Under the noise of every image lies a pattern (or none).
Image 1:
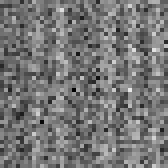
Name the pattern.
bands of columns
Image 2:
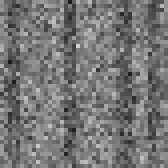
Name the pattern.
bands of columns
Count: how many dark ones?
4
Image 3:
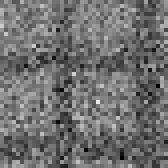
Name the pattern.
bands of rows crossing bands of columns
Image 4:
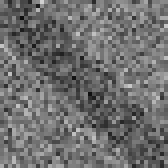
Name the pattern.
a diagonal band
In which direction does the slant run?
top left to bottom right
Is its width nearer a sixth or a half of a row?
a half
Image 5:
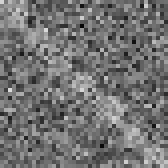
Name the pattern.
blocks along the diagonal
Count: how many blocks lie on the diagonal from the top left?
7
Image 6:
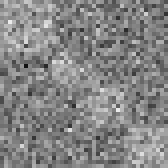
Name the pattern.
blocks along the diagonal
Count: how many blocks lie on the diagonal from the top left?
4
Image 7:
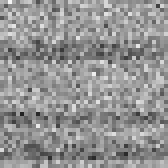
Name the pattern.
bands of rows
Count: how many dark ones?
3
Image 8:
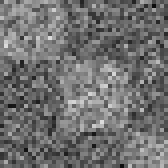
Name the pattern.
blocks along the diagonal
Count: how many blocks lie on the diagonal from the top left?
3
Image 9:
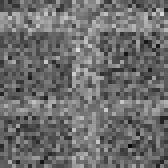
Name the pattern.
bands of rows crossing bands of columns
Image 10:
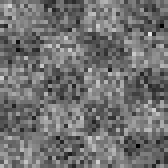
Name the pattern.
a checkerboard
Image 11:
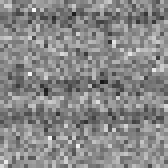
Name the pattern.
bands of rows
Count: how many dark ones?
3
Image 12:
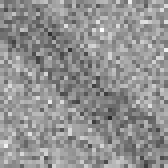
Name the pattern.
a diagonal band
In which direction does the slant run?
top left to bottom right
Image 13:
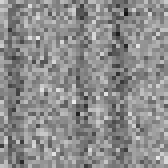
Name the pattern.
bands of columns
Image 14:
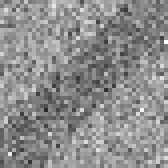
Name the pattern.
a diagonal band
